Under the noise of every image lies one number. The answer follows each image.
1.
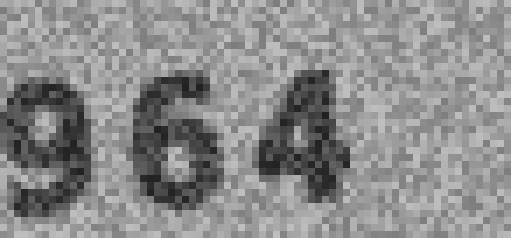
964
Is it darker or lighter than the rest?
darker
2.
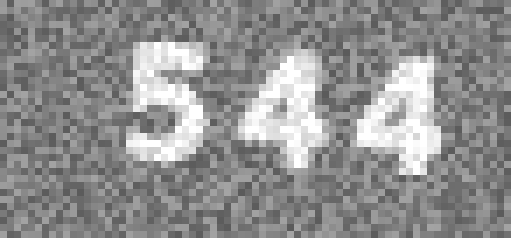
544
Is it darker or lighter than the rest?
lighter
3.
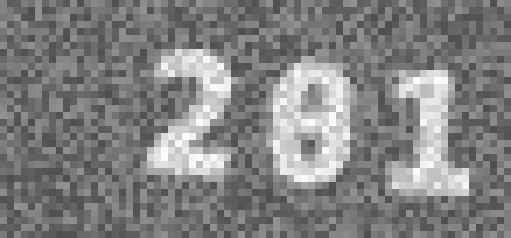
201
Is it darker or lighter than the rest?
lighter
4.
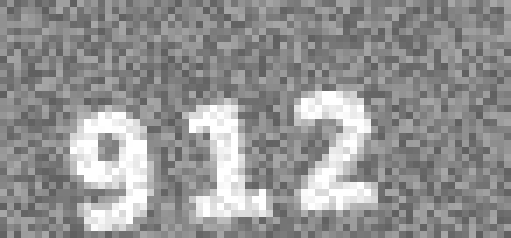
912
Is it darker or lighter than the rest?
lighter
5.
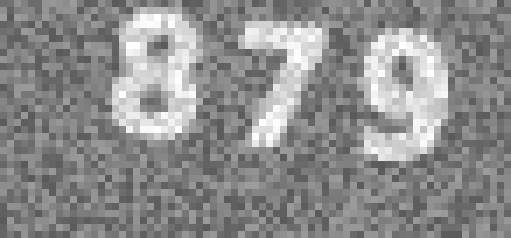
879
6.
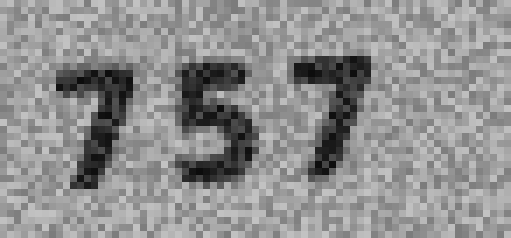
757
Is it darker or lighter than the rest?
darker
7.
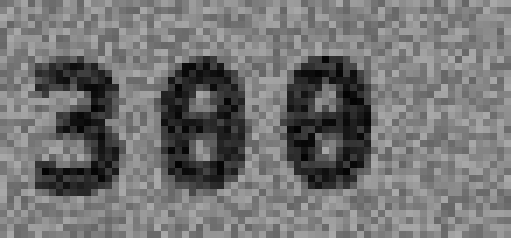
300
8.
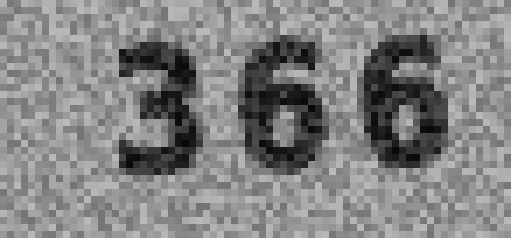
366
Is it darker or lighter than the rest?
darker
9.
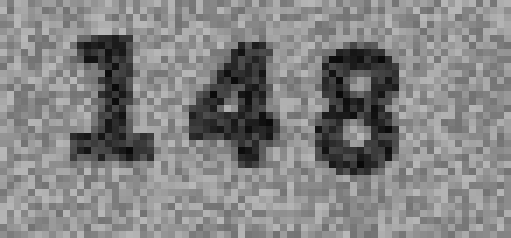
148
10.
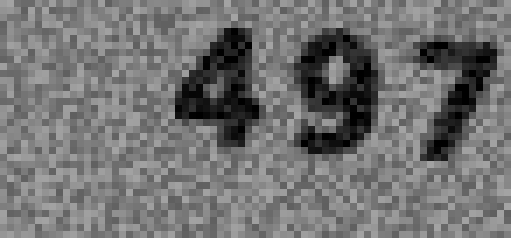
497
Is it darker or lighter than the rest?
darker
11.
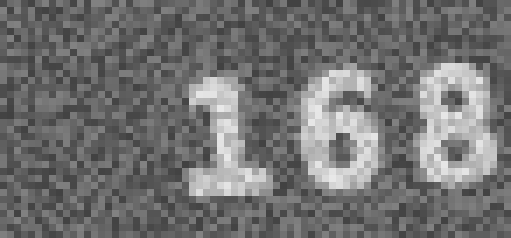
168
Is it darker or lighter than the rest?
lighter
